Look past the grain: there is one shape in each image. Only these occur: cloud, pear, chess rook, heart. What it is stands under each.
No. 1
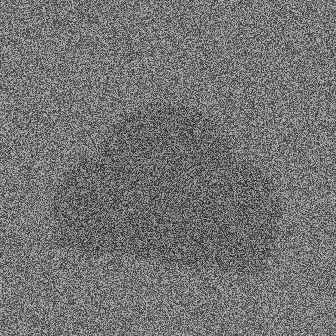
dark cloud
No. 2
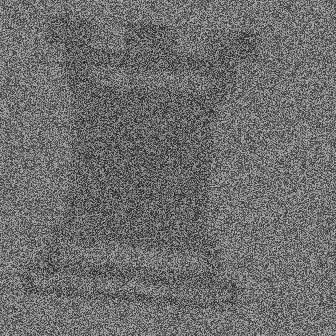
dark chess rook
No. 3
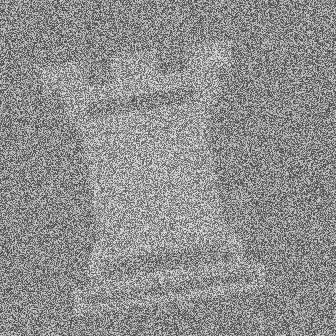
light chess rook
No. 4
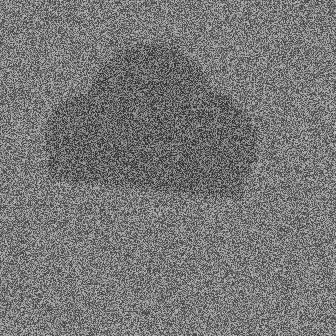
dark cloud
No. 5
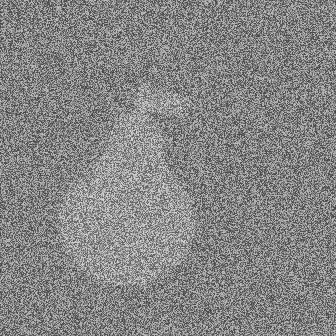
light pear
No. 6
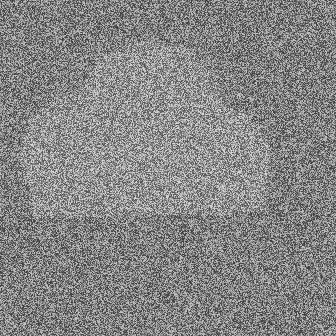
light cloud
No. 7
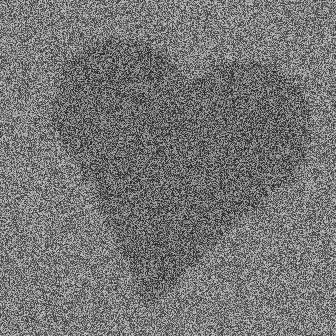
dark heart
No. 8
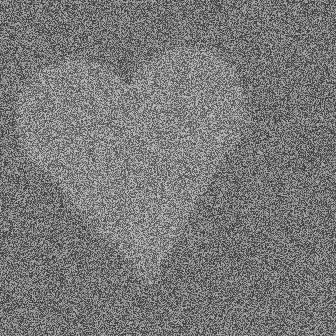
light heart
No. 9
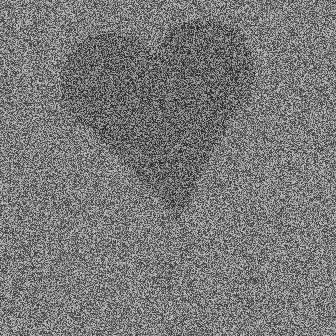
dark heart
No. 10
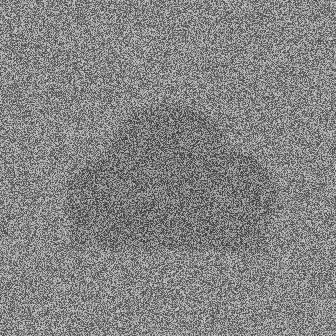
dark cloud
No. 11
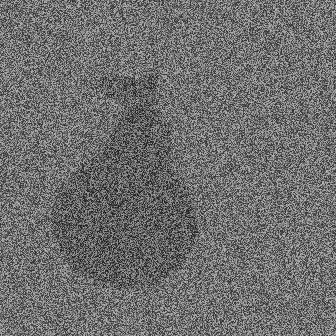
dark pear
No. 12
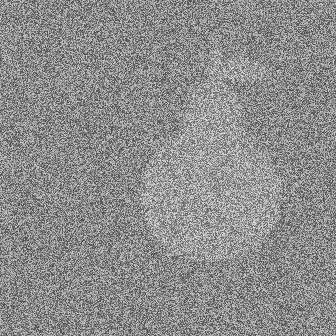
light pear
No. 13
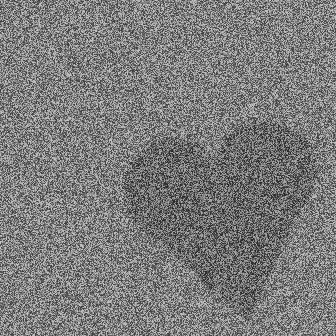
dark heart
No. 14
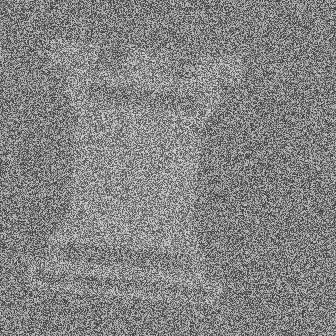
light chess rook
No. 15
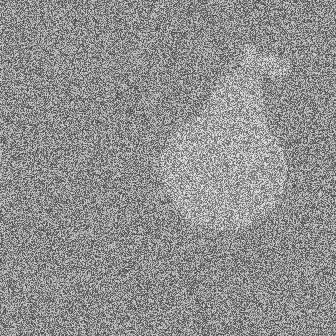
light pear
